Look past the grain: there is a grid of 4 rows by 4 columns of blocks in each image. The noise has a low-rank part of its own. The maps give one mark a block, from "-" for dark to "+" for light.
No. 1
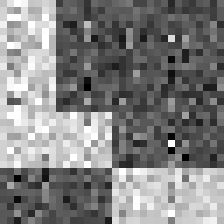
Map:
+---
+---
++--
--++
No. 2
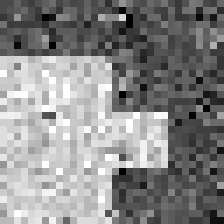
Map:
----
++--
+++-
++--
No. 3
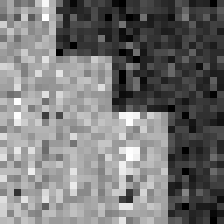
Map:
+---
++--
+++-
+++-
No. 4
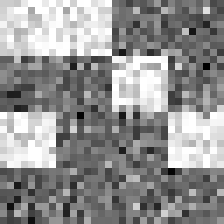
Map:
++--
--+-
+--+
----
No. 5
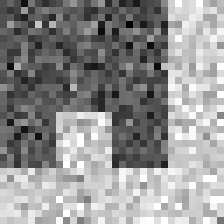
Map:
---+
---+
-+-+
++++
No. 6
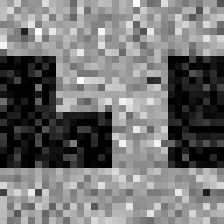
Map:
++++
-++-
--+-
++++
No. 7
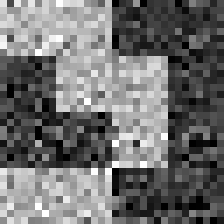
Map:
++--
-++-
--+-
++--
